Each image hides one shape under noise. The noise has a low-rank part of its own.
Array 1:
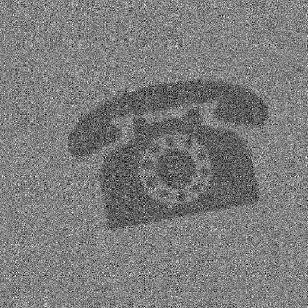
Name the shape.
telephone
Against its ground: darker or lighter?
darker
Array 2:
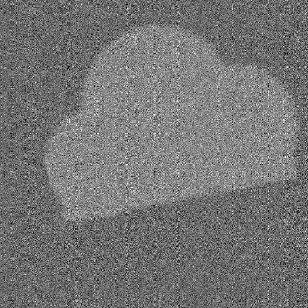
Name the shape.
cloud
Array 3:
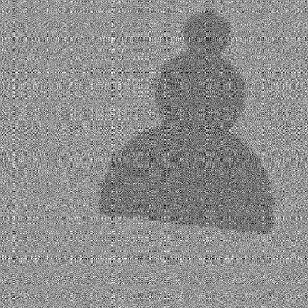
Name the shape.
chess pawn
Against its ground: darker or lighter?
darker
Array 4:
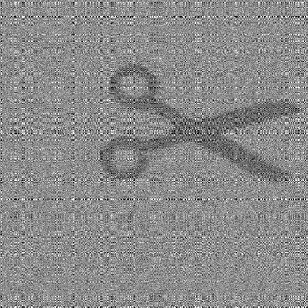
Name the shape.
pair of scissors
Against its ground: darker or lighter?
darker
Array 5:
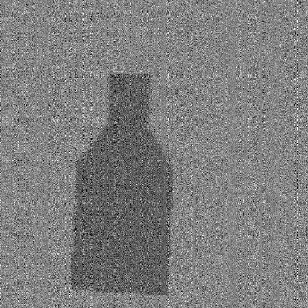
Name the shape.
bottle
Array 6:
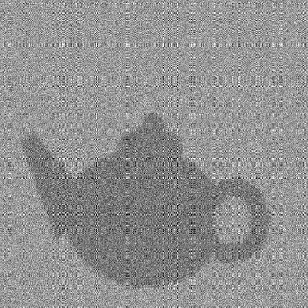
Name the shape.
teapot
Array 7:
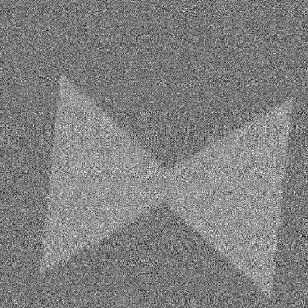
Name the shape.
bow tie
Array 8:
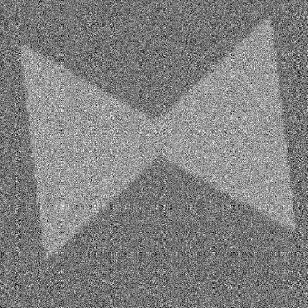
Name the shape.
bow tie
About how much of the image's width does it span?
nearly all
